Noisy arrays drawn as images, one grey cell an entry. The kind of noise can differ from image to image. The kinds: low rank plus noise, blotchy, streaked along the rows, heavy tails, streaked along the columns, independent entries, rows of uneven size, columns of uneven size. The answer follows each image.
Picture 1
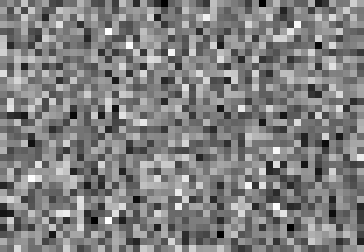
independent entries
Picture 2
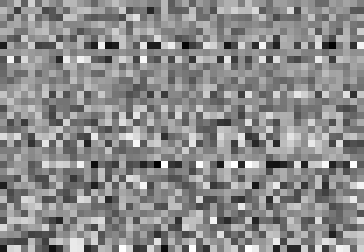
rows of uneven size
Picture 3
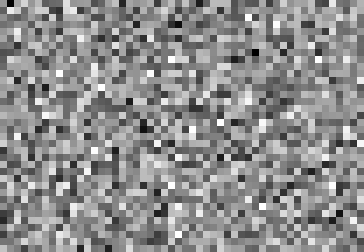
independent entries
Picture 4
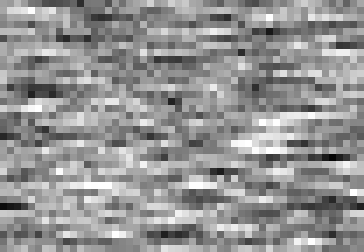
streaked along the rows
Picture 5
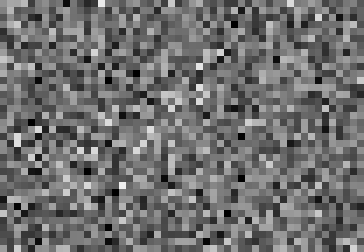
independent entries
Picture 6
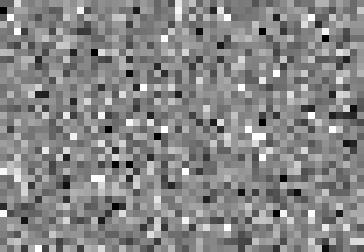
heavy tails
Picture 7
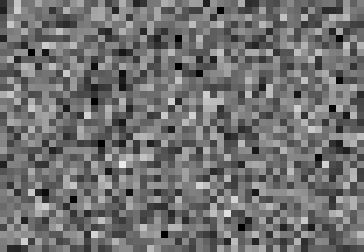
independent entries
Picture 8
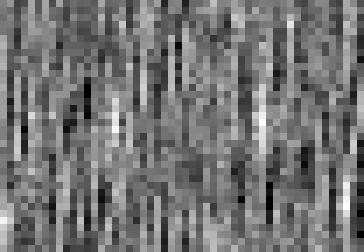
streaked along the columns
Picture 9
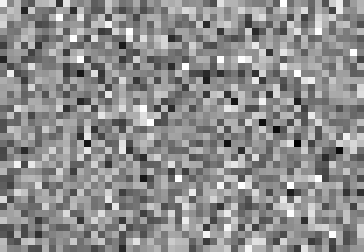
independent entries
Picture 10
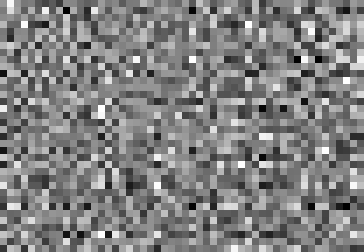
low rank plus noise
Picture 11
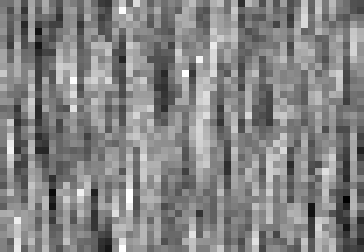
streaked along the columns
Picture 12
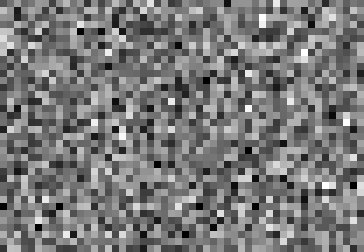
independent entries
